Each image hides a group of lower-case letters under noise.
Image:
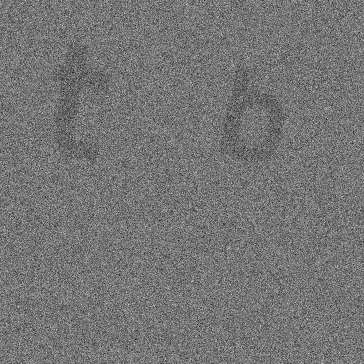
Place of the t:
top left
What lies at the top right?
b
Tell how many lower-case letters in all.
2
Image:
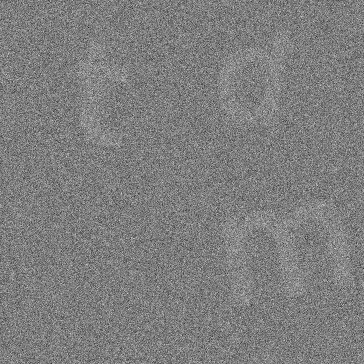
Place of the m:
bottom right
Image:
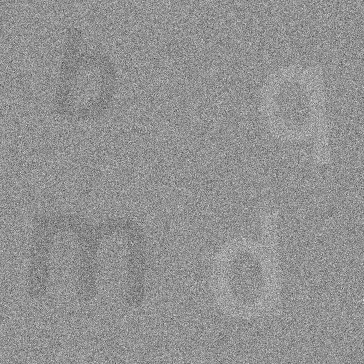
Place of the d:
bottom right
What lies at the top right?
q
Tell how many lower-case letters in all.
4
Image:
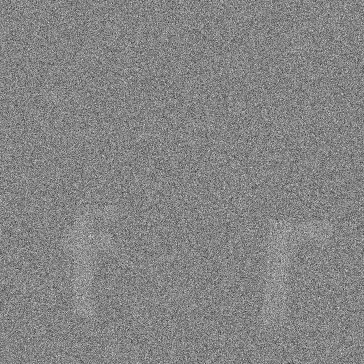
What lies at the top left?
nothing
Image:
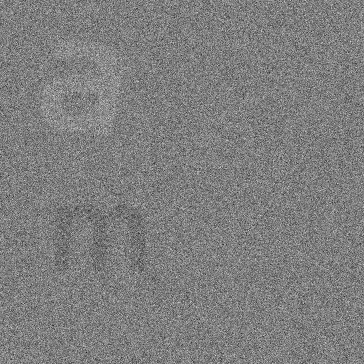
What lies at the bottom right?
nothing
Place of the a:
top left
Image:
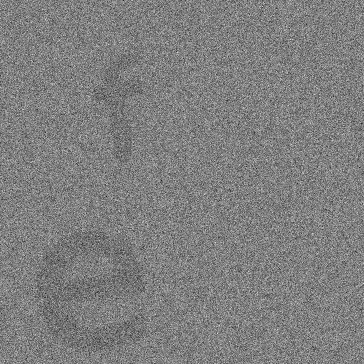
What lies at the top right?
nothing
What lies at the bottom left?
e
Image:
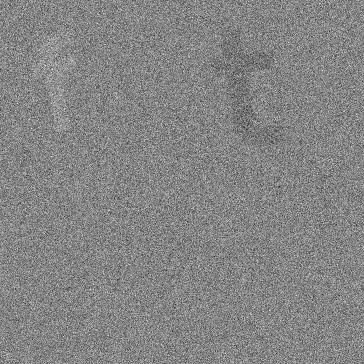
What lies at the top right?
t
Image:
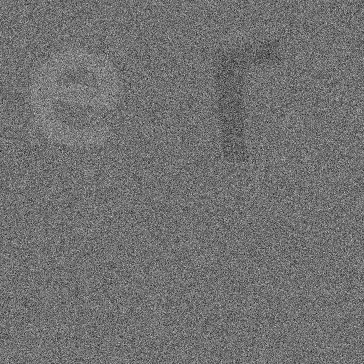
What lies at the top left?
e
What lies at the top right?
r
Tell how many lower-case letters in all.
2
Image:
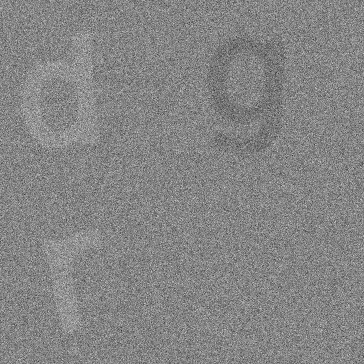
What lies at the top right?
g
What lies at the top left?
d
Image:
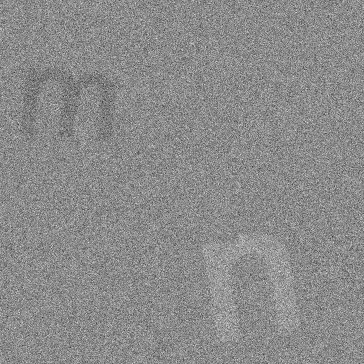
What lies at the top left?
m
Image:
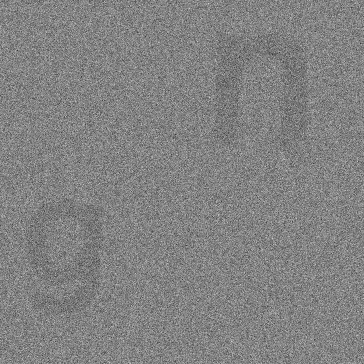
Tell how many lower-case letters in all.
2
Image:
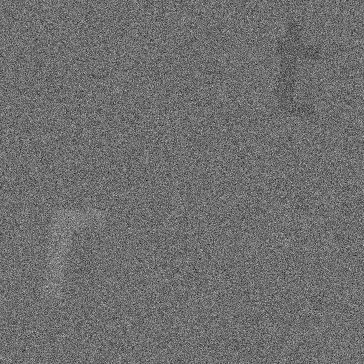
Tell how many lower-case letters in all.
2
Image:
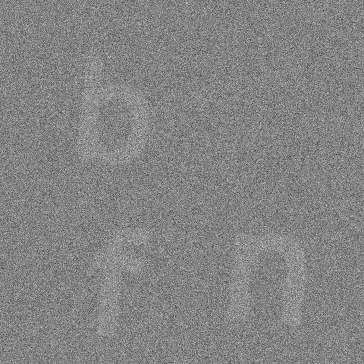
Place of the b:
top left
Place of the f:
bottom left
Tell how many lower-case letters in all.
3
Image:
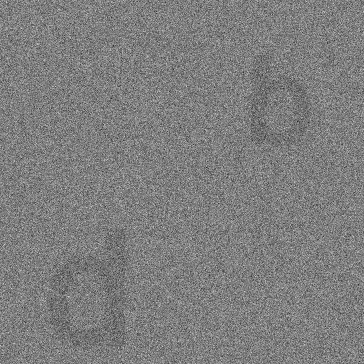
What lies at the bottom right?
nothing
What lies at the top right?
b
